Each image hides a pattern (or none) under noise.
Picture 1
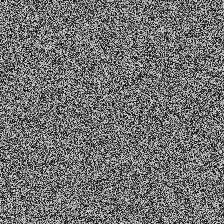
only noise
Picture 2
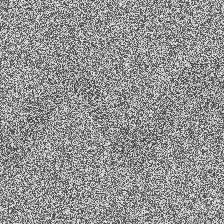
a wavy band
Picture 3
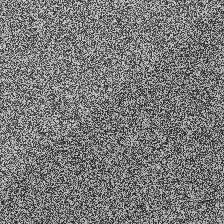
a sharp edge
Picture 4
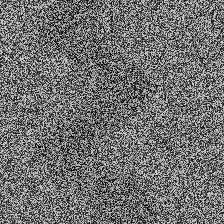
a wavy band
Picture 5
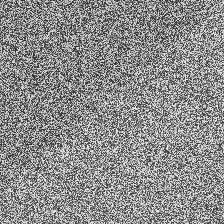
a sharp edge
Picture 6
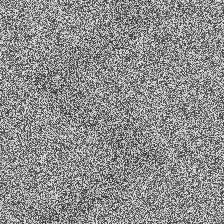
a wavy band
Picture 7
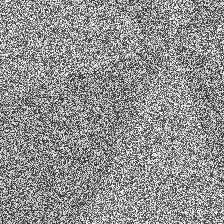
spokes from one point
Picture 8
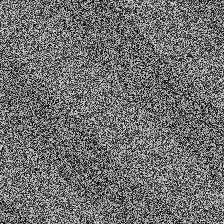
diagonal stripes
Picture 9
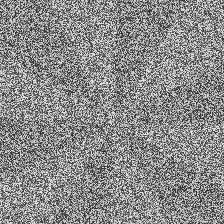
spokes from one point
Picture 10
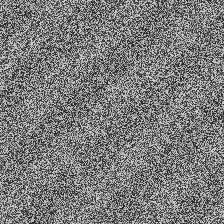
diagonal stripes
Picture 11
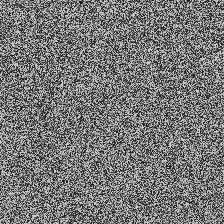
only noise
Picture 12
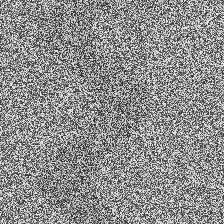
a wavy band
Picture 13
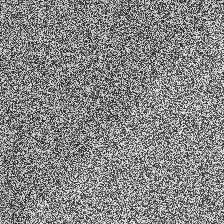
a sharp edge
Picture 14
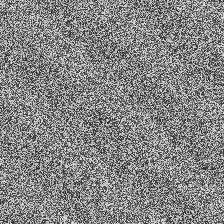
diagonal stripes
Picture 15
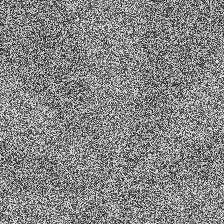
spokes from one point
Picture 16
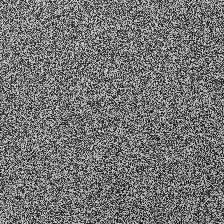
a smooth slope
